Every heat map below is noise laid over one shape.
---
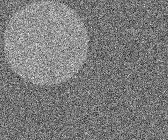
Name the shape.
disc
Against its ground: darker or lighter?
lighter
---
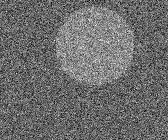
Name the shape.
disc
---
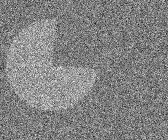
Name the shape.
disc with a wedge cut out
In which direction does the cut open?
up and right
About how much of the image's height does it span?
two thirds
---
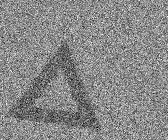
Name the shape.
triangle frame
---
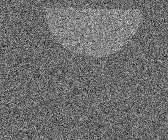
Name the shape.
half disc
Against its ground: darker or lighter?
lighter
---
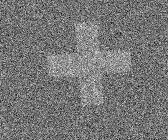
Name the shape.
cross
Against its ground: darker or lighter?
lighter
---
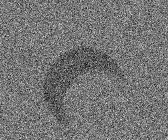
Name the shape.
crescent
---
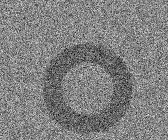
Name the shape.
ring
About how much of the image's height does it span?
two thirds
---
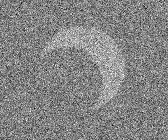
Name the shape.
crescent
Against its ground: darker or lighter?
lighter
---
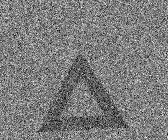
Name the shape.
triangle frame
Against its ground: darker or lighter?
darker
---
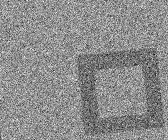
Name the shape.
square frame
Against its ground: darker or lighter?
darker
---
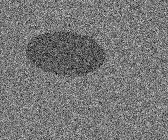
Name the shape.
ellipse
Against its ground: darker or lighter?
darker
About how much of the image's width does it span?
half
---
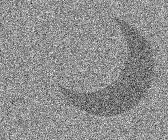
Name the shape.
crescent
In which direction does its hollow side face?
up and left
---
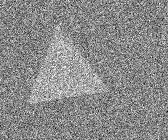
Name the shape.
triangle
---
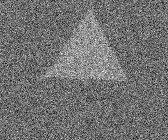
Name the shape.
triangle
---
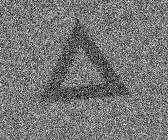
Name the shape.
triangle frame
